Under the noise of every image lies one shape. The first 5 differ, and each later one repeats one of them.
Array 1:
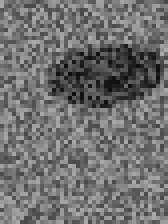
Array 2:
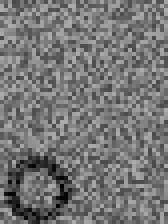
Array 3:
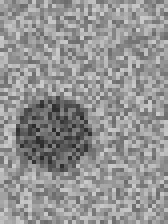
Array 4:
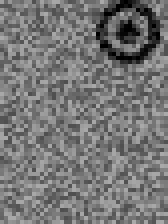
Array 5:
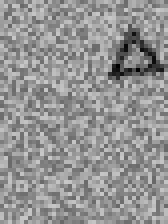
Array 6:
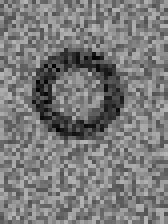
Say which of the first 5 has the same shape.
2
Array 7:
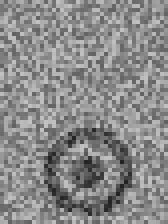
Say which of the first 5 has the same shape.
4
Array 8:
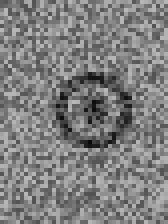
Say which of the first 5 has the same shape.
4
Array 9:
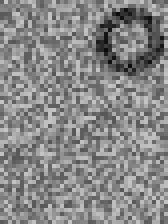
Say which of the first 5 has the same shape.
2
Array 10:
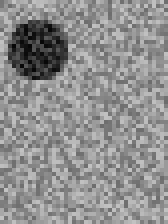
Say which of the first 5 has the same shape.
3
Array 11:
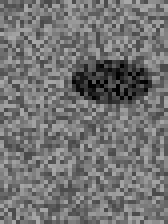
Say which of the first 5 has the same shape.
1
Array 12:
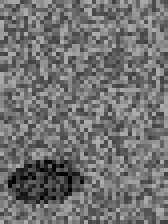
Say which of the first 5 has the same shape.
1
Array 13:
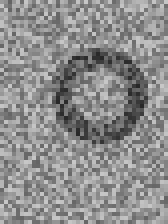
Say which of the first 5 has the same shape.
2
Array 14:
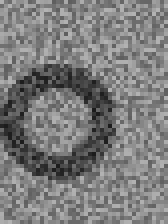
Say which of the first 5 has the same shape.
2
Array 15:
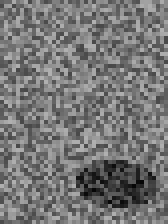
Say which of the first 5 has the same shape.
1
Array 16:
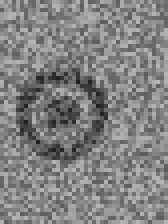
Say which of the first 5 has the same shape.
4
